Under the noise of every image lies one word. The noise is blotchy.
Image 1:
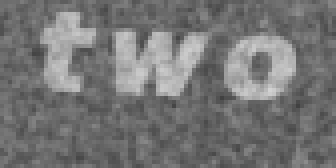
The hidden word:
two
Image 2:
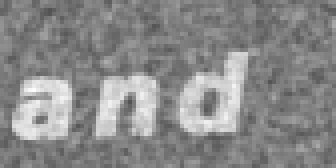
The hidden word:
and
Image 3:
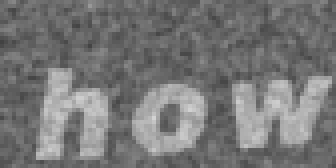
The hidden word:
how
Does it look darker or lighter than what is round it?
lighter
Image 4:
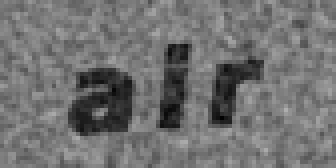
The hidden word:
air
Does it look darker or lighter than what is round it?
darker
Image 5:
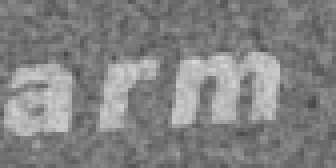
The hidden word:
arm
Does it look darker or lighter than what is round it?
lighter
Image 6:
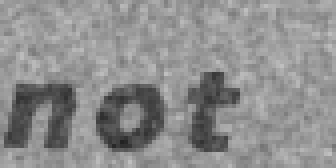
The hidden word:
not
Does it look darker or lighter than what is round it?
darker
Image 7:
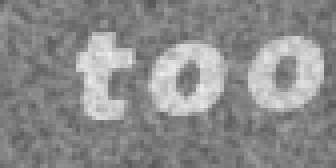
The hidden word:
too
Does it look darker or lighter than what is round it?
lighter
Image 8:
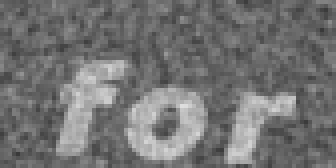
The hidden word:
for
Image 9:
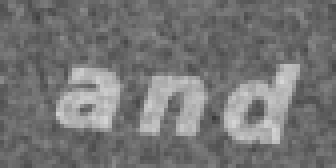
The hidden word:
and
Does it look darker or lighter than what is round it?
lighter
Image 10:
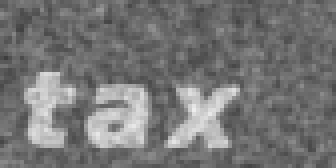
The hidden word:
tax
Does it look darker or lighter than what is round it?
lighter
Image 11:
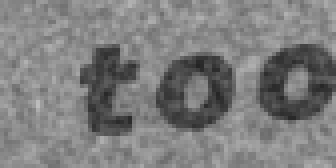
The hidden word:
too
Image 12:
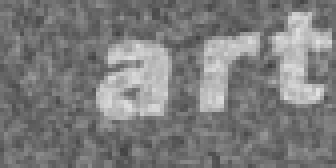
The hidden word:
art
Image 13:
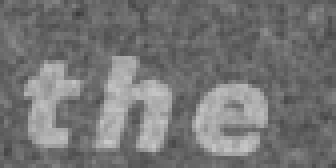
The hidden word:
the
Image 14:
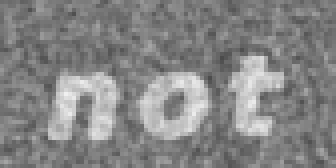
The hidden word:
not
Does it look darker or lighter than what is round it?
lighter
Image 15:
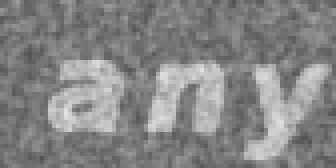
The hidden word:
any
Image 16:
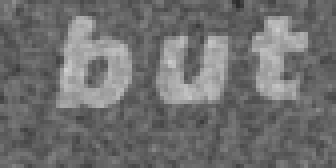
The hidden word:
but
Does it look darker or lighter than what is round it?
lighter
